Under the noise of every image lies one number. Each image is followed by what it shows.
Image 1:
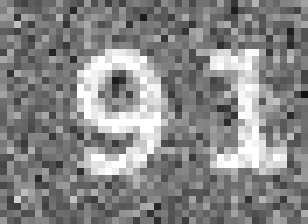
91
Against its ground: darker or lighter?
lighter
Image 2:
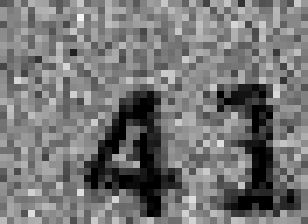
41
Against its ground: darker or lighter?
darker
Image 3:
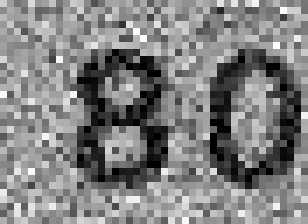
80
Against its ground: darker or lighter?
darker
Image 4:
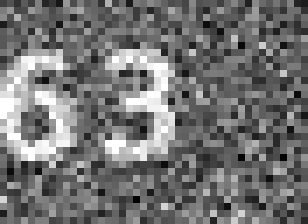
63
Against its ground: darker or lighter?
lighter
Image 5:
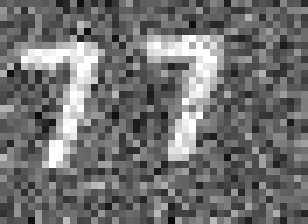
77
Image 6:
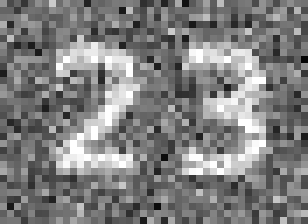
23
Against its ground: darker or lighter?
lighter
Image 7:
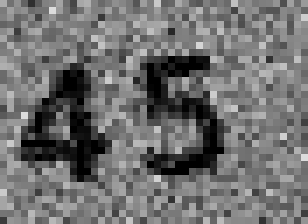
45
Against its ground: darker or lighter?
darker
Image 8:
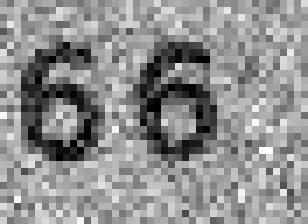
66
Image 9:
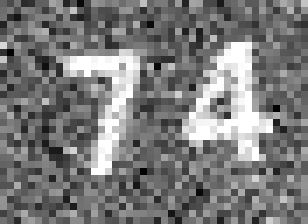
74
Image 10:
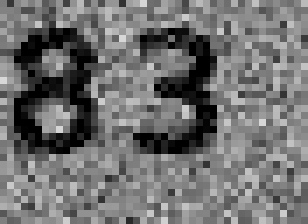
83
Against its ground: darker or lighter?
darker
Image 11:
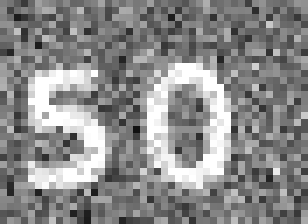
50
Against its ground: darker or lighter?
lighter
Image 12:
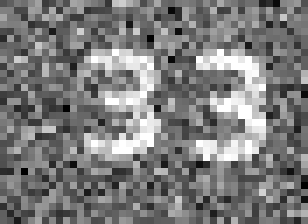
33
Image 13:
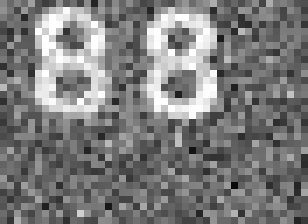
88
